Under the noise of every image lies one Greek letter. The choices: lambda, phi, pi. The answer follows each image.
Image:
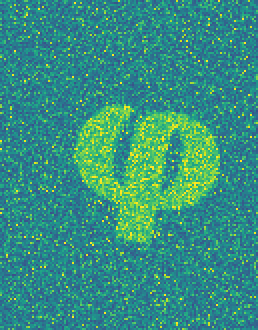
phi
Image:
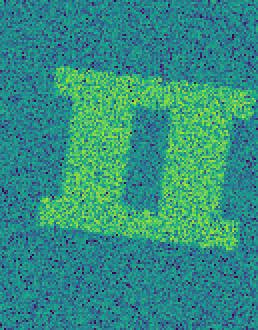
pi
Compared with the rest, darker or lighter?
lighter
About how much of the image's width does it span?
nearly all
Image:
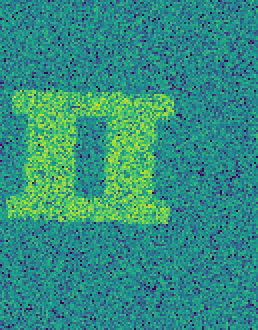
pi
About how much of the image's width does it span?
two thirds
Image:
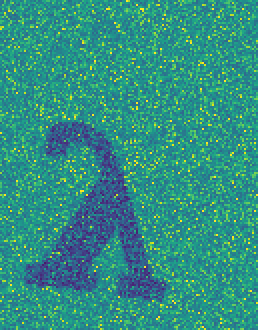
lambda
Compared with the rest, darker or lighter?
darker
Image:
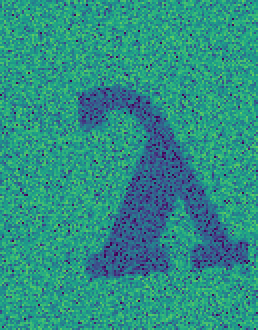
lambda
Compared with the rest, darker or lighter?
darker
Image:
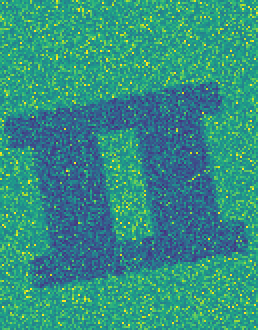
pi
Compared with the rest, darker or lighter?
darker
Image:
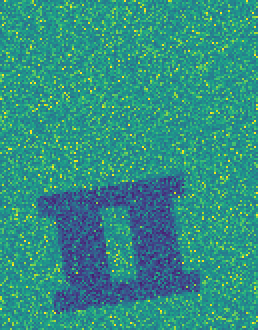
pi
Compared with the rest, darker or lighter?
darker
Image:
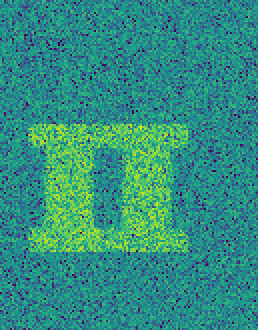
pi
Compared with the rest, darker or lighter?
lighter
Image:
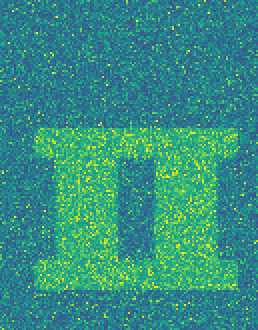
pi
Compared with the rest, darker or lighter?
lighter
